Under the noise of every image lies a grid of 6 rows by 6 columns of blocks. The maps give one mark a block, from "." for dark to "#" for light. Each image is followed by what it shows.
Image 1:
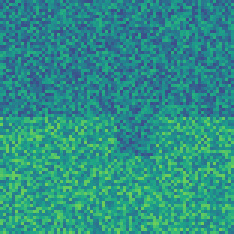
. . . . . .
. . . . . .
. . . . . .
# # # . # #
# # # # # #
# # # # # #
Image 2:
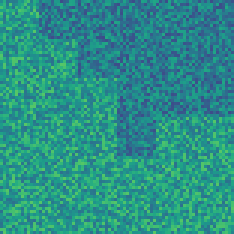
# . . . . .
# # . . . .
# # # . . .
# # # . # #
# # # # # #
# # # # # #
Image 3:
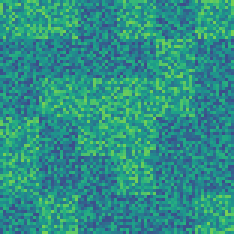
# # . # . #
. . . . # .
. # # # # .
# . # # . .
# . . # . .
. # . . . #
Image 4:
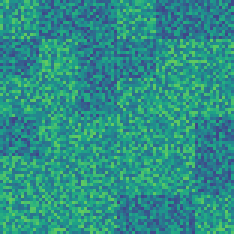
# . . # . .
. # . . # #
# # . # # #
. # # # # .
# # # # # .
# # # . . #
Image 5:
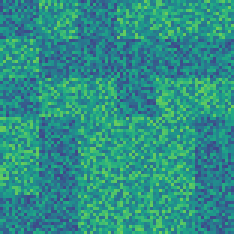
. # . # # #
# . . . . .
. # # . # #
# . # # # .
# . # # # .
. . # # # .
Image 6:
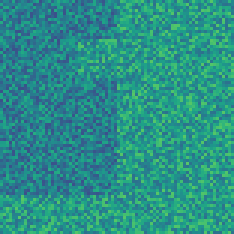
. . . # # #
. . # # # #
. . . # # #
. . . # # #
. . . # # #
# # # # # #
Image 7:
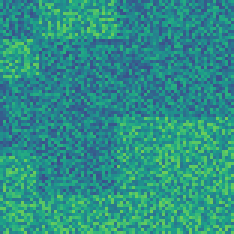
. # # . . .
# . . . . .
. . . . . .
. . . # # #
# . . # # #
# # # # # #
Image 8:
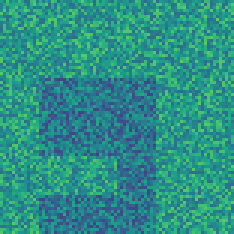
# # # # # #
# # # # # #
# . . . # #
# . . . # #
# # # . # #
# . . . # #
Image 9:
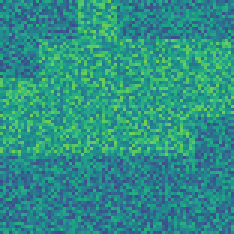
. . # . . .
. # # # # #
# # # # # #
# # # # # .
. . . . . .
. . . . . .
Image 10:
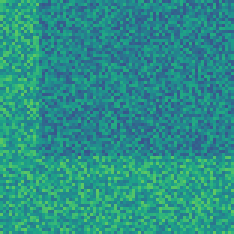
# . . . . .
# . . . . .
# . . . . .
# . . . . .
# # # # # #
# # # # # #
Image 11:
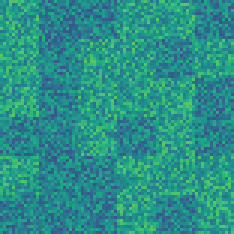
# . . # # .
# . # # . #
# . # # # .
. . # . # .
# . . # # #
. . . # . #
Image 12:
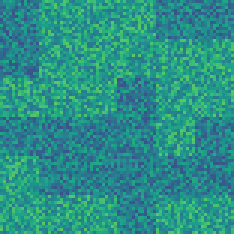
. # # # . .
. # # # # #
# # # . # #
. . . . # .
# . . . . .
# # # . # #
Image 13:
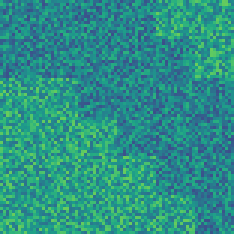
. . . . # #
. . . . . #
# # . . . .
# # # . . .
# # # # . .
# # # # # .
